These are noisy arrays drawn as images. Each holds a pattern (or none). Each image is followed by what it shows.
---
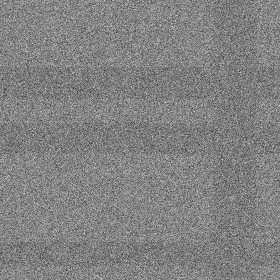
bands of rows crossing bands of columns
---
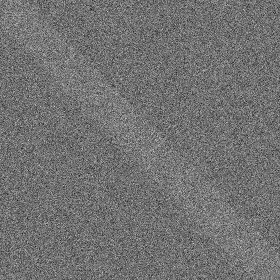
a diagonal band
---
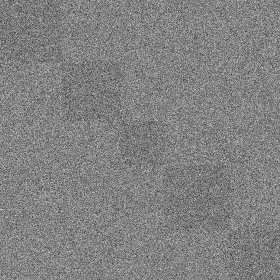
blocks along the diagonal
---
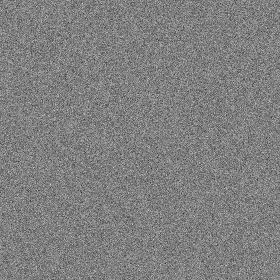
only noise
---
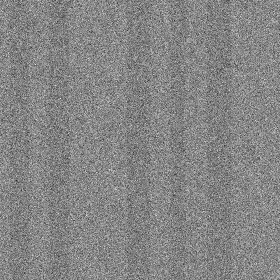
bands of columns
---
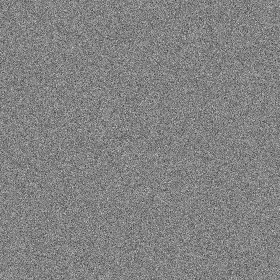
only noise
